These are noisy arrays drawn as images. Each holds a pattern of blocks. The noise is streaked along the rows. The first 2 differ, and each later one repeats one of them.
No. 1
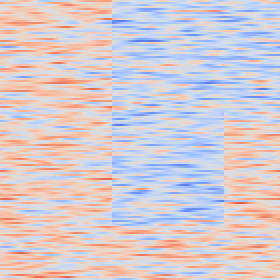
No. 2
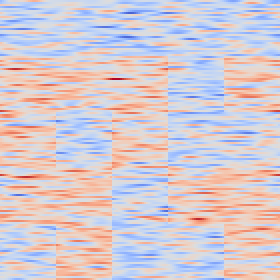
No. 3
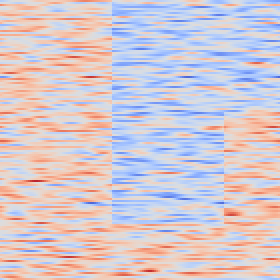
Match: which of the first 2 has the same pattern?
1
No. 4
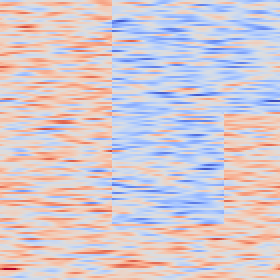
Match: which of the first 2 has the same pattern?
1
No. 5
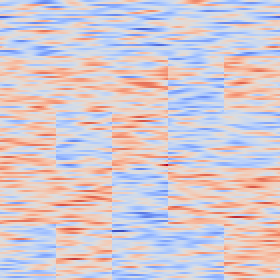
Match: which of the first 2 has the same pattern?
2
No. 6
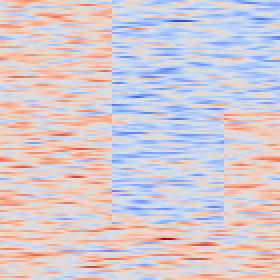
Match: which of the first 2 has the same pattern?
1
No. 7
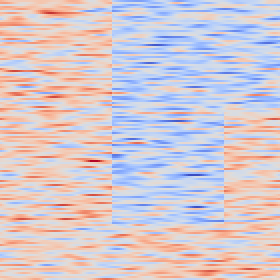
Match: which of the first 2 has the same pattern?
1
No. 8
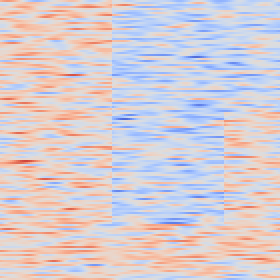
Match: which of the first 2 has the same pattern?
1
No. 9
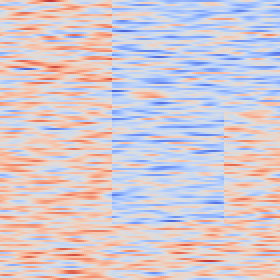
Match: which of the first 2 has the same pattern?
1
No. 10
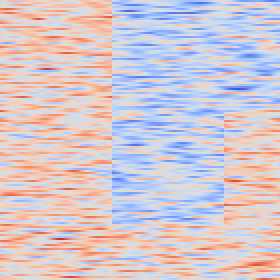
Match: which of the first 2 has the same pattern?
1
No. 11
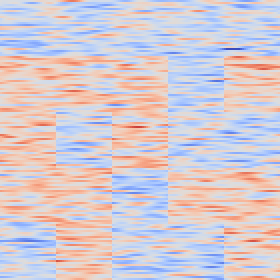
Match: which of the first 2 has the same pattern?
2
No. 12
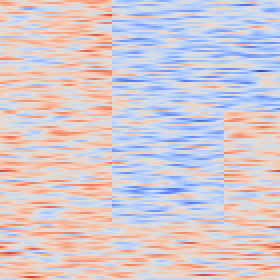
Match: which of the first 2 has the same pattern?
1
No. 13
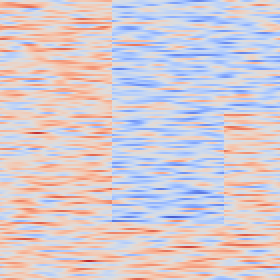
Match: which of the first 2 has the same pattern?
1
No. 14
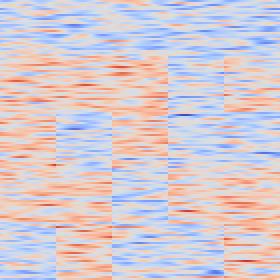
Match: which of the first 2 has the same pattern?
2
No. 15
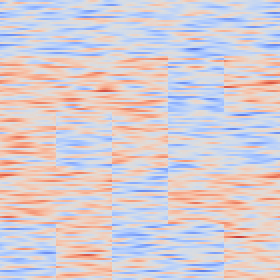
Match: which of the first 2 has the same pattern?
2
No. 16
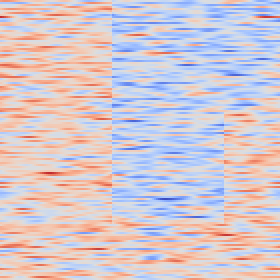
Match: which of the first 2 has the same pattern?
1
